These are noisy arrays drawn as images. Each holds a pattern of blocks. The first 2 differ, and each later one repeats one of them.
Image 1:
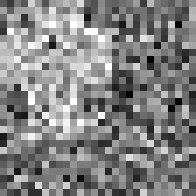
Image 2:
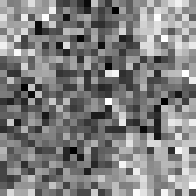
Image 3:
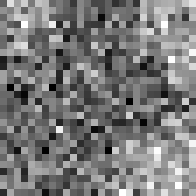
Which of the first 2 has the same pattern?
2
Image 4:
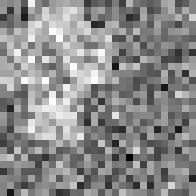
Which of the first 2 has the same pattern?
1
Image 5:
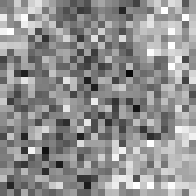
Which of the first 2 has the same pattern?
2
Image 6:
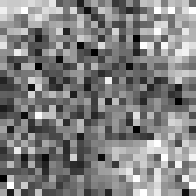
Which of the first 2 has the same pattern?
2
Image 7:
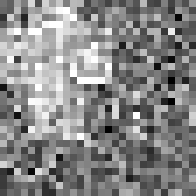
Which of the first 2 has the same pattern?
1
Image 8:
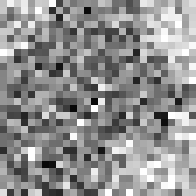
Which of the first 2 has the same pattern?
2
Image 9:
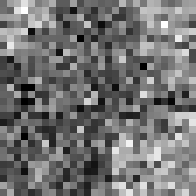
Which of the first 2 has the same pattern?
2
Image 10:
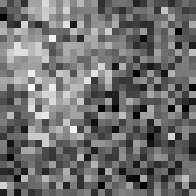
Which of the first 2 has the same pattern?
1
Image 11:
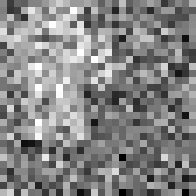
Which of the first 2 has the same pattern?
1
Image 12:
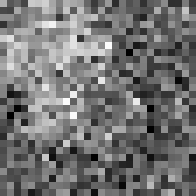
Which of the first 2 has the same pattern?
1
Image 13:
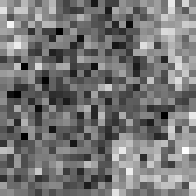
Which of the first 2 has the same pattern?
2
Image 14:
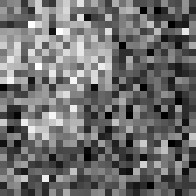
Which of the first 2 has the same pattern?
1
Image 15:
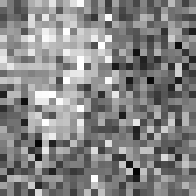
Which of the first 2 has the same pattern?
1
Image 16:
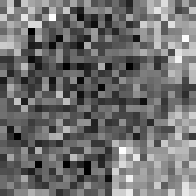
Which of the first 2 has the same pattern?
2
